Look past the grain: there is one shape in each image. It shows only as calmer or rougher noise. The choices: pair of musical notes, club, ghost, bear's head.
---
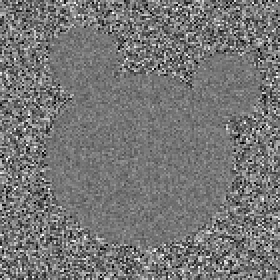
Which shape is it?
bear's head
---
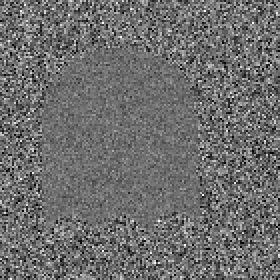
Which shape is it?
ghost
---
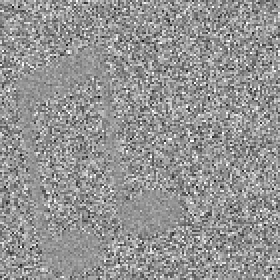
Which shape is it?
pair of musical notes
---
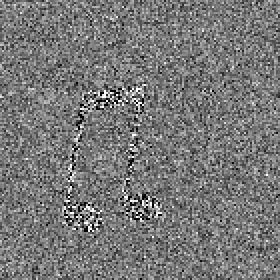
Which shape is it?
pair of musical notes
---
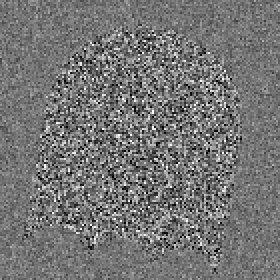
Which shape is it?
ghost
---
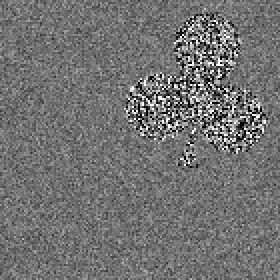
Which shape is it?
club
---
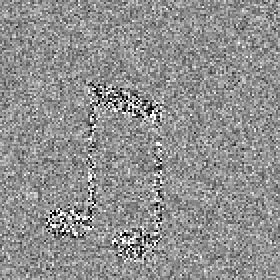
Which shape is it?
pair of musical notes
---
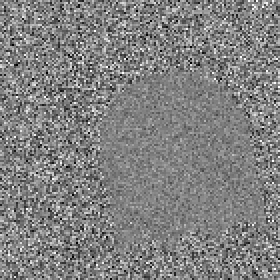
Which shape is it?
ghost
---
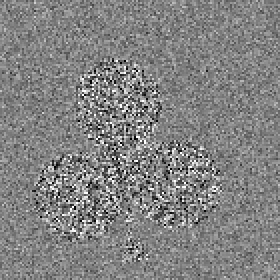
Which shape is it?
club
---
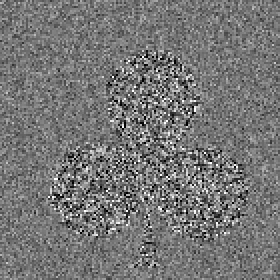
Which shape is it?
club
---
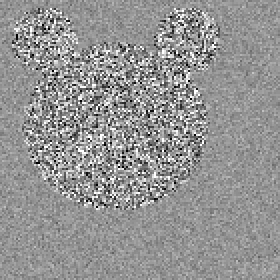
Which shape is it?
bear's head
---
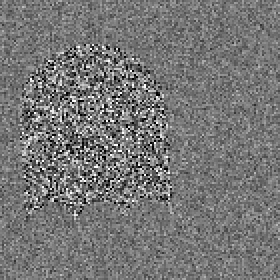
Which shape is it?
ghost
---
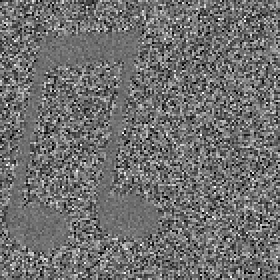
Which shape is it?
pair of musical notes
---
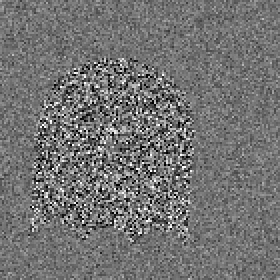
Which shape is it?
ghost
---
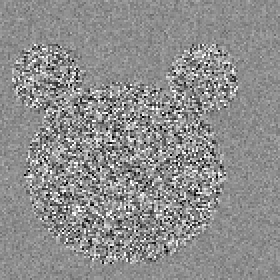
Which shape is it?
bear's head
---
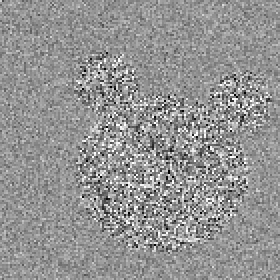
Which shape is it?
bear's head
